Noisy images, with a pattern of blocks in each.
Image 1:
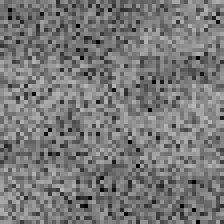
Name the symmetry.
the same after a half turn
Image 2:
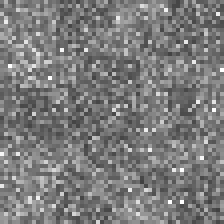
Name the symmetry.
top and bottom mirror each other
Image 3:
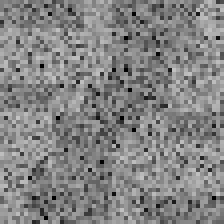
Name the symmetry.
the same after a half turn
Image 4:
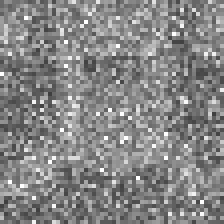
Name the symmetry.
left and right mirror each other
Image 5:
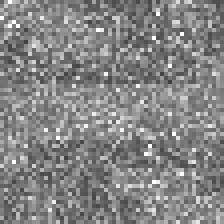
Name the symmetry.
the same after a half turn
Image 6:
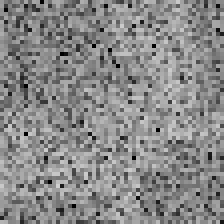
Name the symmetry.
mirrored about the diagonal from the top left
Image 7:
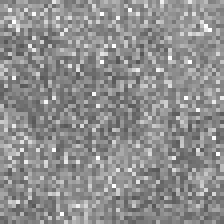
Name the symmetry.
no symmetry
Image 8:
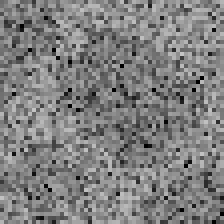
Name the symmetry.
mirrored about the diagonal from the bottom left
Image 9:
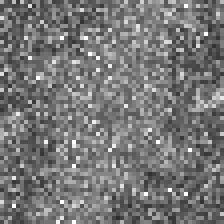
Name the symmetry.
the same after a half turn
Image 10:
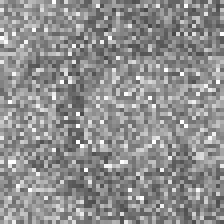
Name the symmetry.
top and bottom mirror each other
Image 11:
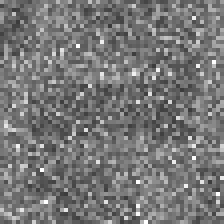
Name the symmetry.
the same after a half turn
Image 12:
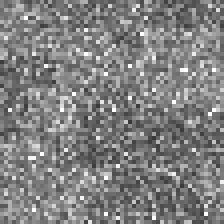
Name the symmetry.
no symmetry
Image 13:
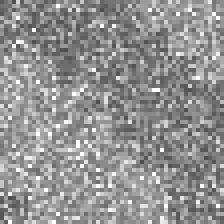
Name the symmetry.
mirrored about the diagonal from the bottom left
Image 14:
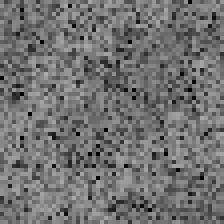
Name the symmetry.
mirrored about the diagonal from the bottom left
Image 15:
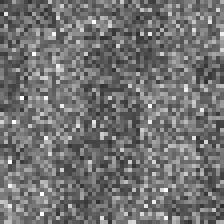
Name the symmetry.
the same after a half turn
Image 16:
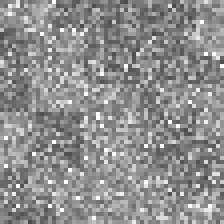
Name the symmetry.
no symmetry
